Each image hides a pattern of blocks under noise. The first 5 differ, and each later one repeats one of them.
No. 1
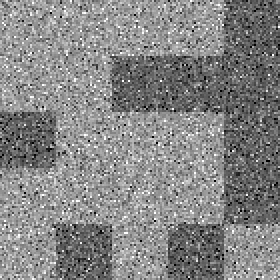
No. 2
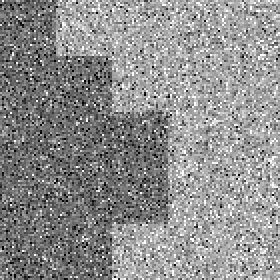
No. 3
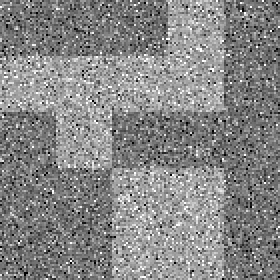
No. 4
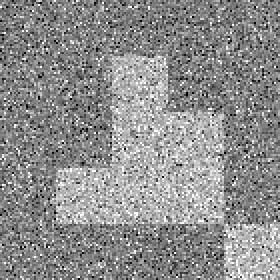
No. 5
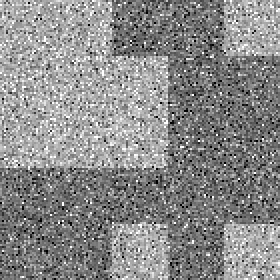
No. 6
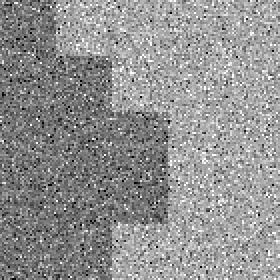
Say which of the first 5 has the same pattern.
2
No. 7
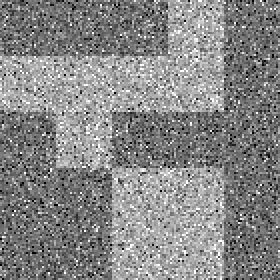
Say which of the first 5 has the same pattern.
3
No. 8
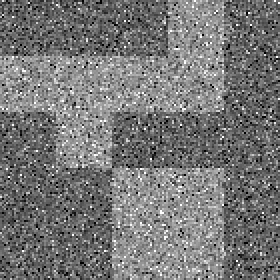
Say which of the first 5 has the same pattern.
3
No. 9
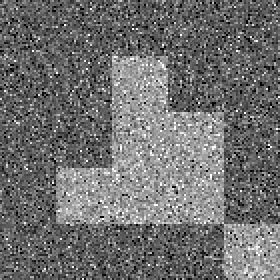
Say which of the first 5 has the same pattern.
4
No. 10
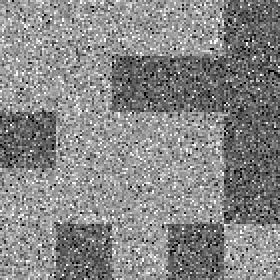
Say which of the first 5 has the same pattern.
1
